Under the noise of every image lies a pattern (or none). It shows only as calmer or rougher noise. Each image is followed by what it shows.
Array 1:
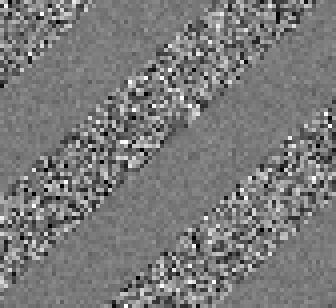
diagonal stripes
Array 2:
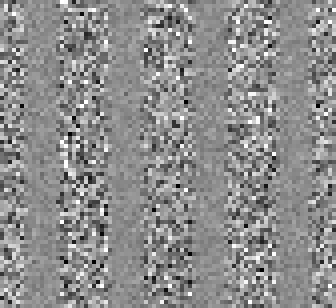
vertical stripes
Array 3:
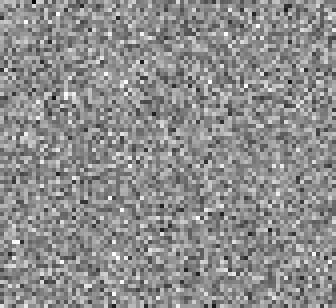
only noise
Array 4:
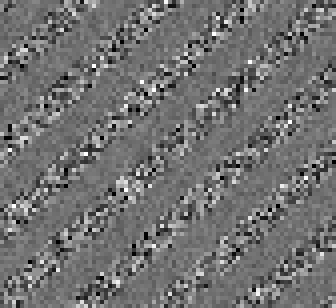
diagonal stripes
